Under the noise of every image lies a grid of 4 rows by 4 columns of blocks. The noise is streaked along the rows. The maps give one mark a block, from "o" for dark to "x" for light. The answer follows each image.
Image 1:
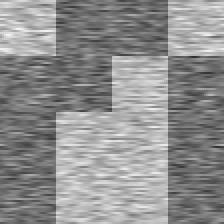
x o o x
o o x o
o x x o
o x x o
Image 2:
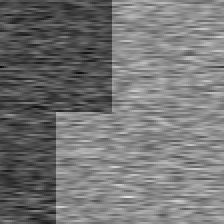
o o x x
o o x x
o x x x
o x x x
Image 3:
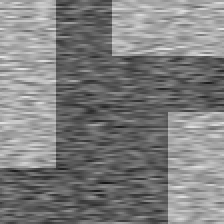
x o x x
x o o o
x o o x
o o o x
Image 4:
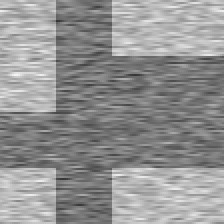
x o x x
x o o o
o o o o
x o x x
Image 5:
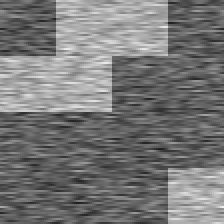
o x x o
x x o o
o o o o
o o o x
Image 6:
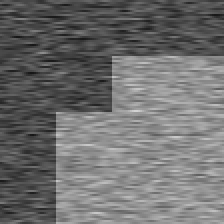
o o o o
o o x x
o x x x
o x x x
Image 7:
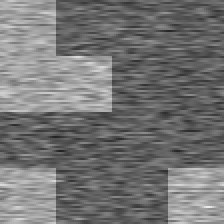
x o o o
x x o o
o o o o
x o o x
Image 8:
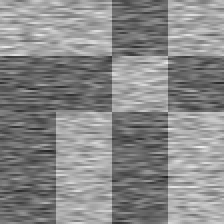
x x o x
o o x o
o x o x
o x o x
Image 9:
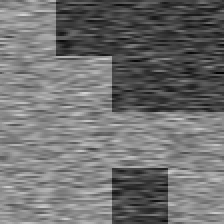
x o o o
x x o o
x x x x
x x o x
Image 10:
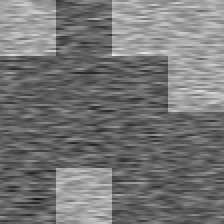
x o x x
o o o x
o o o o
o x o o
